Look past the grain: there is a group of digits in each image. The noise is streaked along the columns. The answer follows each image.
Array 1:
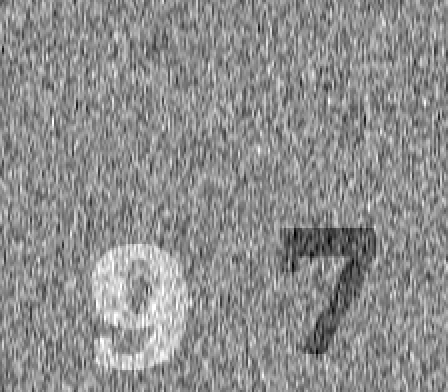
bottom left: light 9; bottom right: dark 7
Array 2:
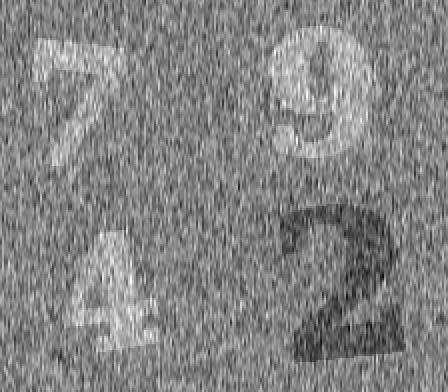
top left: light 7; top right: light 9; bottom left: light 4; bottom right: dark 2
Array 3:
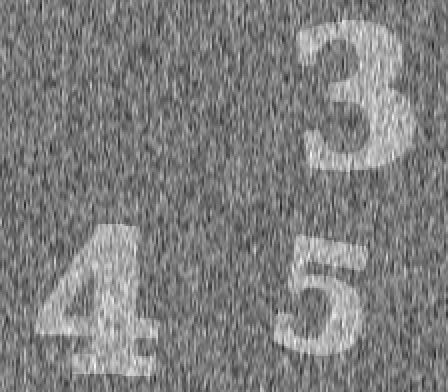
top right: light 3; bottom left: light 4; bottom right: light 5
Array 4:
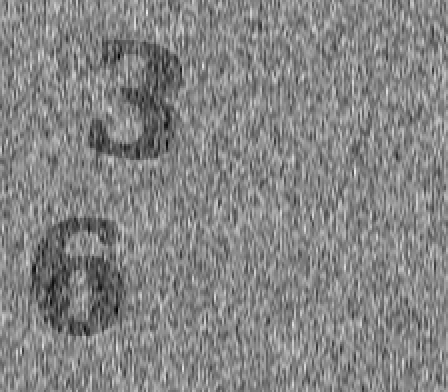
top left: dark 3; bottom left: dark 6
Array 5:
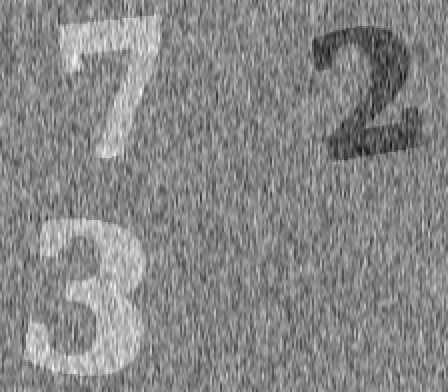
top left: light 7; top right: dark 2; bottom left: light 3
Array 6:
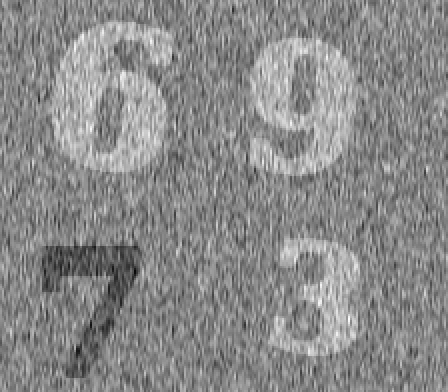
top left: light 6; top right: light 9; bottom left: dark 7; bottom right: light 3
